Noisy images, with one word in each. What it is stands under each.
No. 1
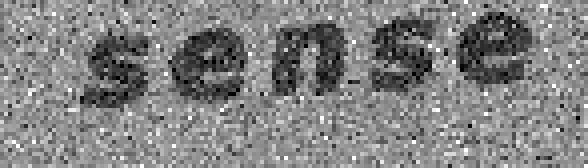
sense
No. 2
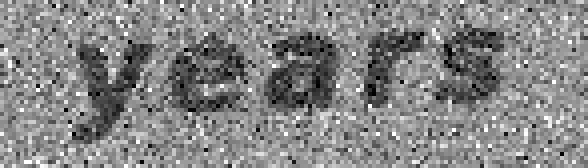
years
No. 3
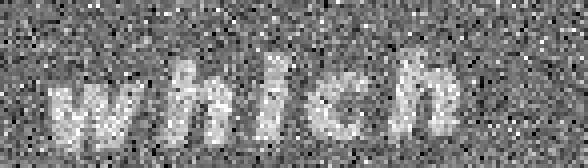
which
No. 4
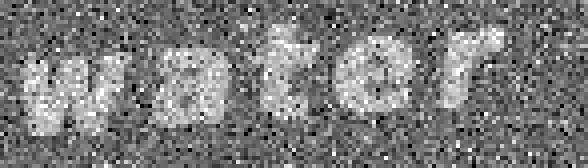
water
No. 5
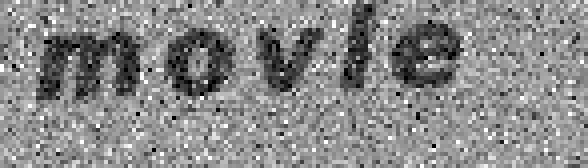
movie
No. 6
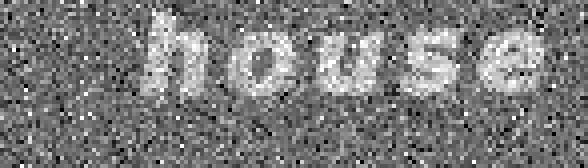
house
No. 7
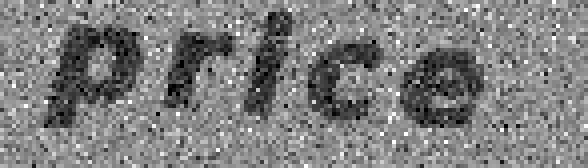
price
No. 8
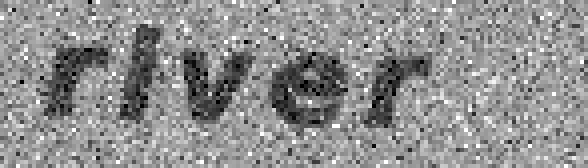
river
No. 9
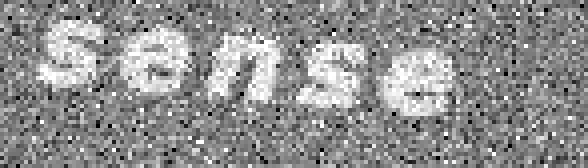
sense
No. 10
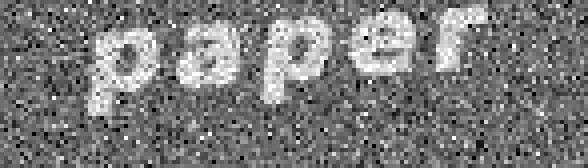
paper
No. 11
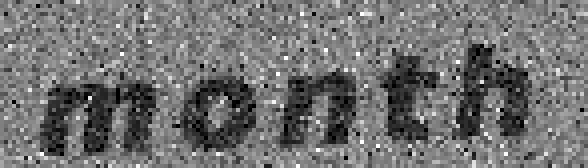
month
